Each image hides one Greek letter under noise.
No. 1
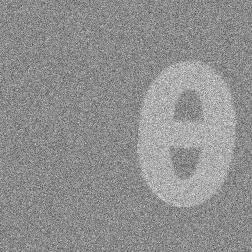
theta
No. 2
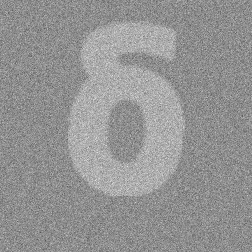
delta
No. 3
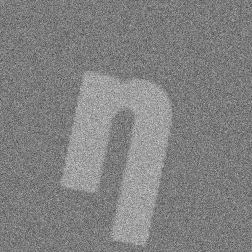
eta
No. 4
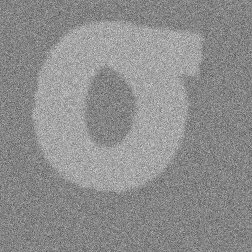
sigma
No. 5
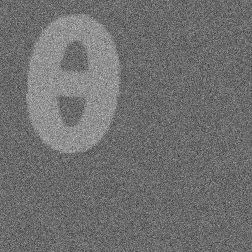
theta
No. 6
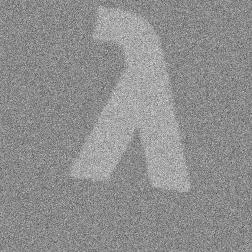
lambda
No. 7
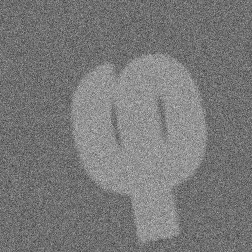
phi
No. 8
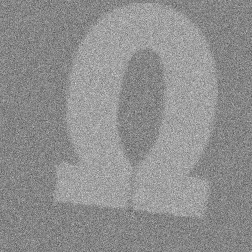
omega
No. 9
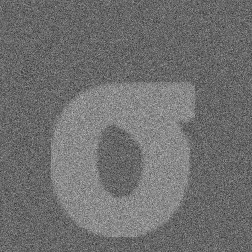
sigma
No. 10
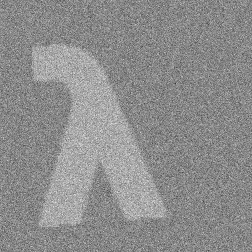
lambda
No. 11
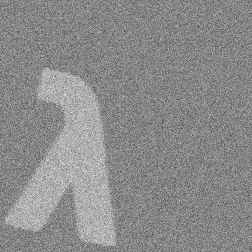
lambda
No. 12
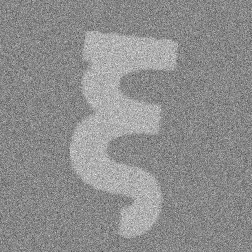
xi
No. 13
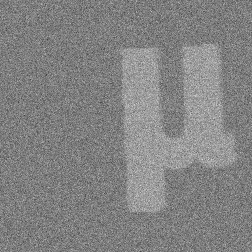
mu
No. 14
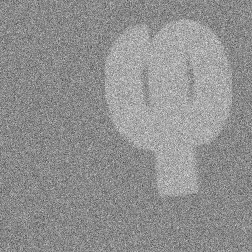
phi
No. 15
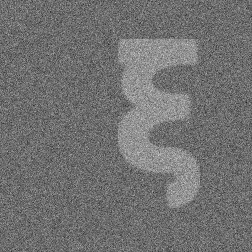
xi
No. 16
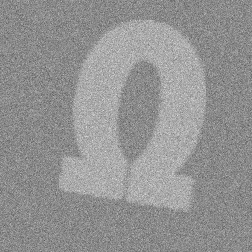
omega
